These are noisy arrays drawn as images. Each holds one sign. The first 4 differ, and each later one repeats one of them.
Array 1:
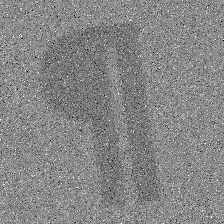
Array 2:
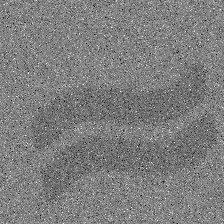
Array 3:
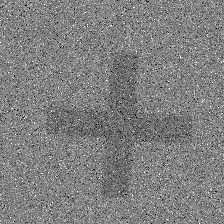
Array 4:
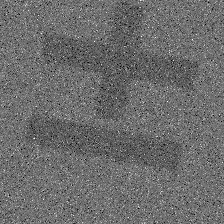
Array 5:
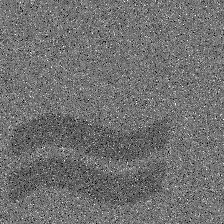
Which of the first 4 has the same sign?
2
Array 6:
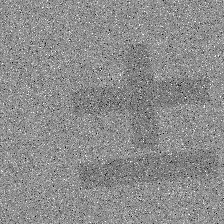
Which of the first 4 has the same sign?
4
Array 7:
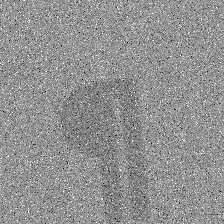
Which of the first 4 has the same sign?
1
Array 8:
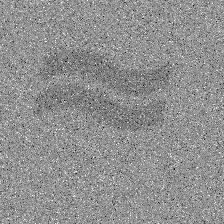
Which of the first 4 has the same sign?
2
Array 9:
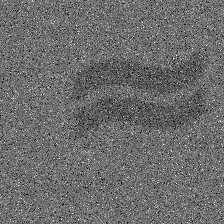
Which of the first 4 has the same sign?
2
